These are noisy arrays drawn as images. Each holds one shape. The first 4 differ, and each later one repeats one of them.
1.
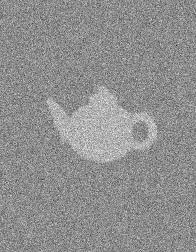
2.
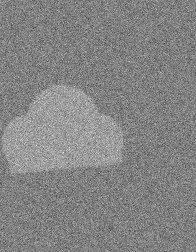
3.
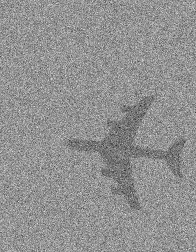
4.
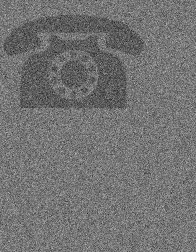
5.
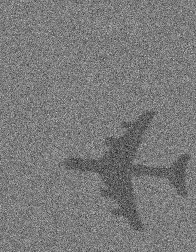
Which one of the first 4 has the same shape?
3
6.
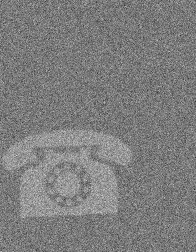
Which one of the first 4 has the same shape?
4
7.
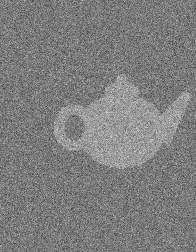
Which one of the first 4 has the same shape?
1
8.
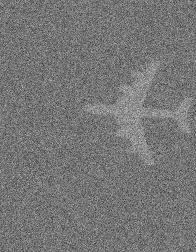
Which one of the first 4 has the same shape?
3
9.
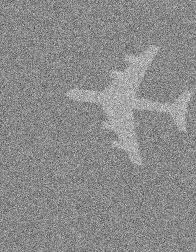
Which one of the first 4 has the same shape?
3
